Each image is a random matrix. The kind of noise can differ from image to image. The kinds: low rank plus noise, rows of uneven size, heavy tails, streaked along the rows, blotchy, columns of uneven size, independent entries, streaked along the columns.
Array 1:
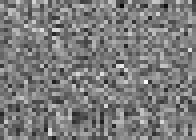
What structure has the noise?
low rank plus noise
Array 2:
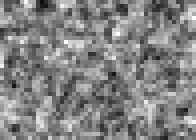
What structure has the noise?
blotchy
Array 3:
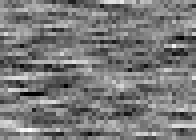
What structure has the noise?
streaked along the rows
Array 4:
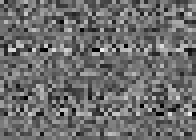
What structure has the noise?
rows of uneven size
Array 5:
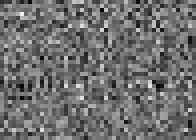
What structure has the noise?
low rank plus noise
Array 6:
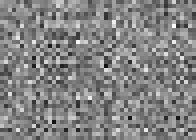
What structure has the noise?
low rank plus noise
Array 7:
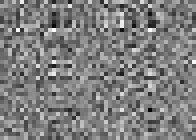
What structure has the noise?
low rank plus noise
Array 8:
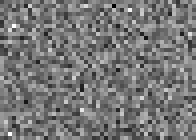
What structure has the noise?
independent entries
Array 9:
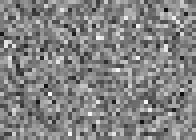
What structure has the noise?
independent entries
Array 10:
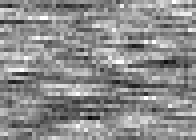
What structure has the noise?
streaked along the rows
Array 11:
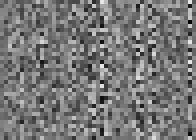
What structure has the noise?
columns of uneven size
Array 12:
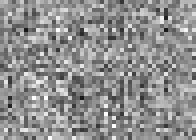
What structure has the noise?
low rank plus noise
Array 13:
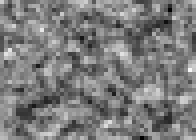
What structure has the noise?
blotchy
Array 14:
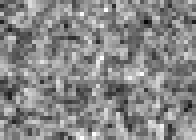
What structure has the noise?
blotchy
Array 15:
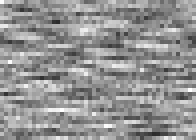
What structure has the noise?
streaked along the rows
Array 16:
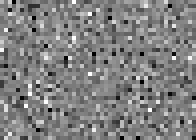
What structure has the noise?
heavy tails
